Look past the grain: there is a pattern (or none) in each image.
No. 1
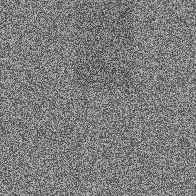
one block
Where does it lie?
top middle
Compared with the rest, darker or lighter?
darker
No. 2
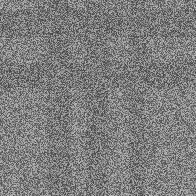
bands of rows crossing bands of columns
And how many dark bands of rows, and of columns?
2 and 3
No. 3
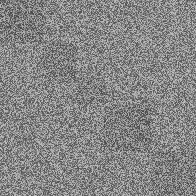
blocks along the diagonal
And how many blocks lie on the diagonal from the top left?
5
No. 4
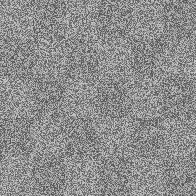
a checkerboard
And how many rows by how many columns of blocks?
5 by 6
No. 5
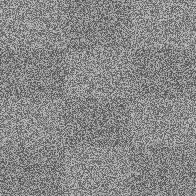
a checkerboard
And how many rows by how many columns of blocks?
4 by 3
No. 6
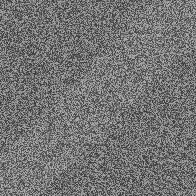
a diagonal band
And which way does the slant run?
bottom left to top right
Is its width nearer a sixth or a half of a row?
a half
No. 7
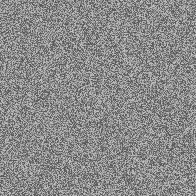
only noise
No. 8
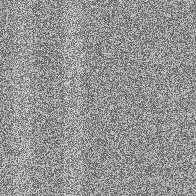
bands of columns
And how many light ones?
2
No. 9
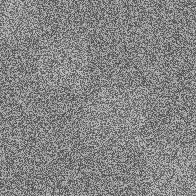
blocks along the diagonal
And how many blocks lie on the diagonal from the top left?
4
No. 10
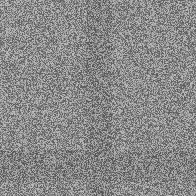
bands of rows crossing bands of columns
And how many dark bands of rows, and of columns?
1 and 1
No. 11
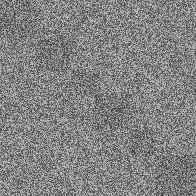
blocks along the diagonal
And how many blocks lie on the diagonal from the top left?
6
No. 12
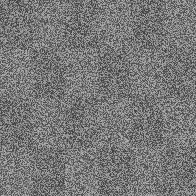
a checkerboard
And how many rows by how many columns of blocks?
4 by 6
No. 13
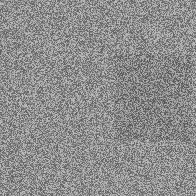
one block
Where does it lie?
middle right
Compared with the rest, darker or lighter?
darker
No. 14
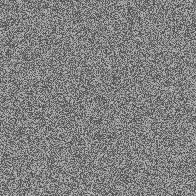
only noise
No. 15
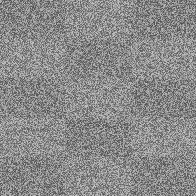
a checkerboard
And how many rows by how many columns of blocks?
5 by 3
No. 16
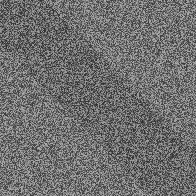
a diagonal band
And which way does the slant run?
top left to bottom right
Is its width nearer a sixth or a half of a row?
a half
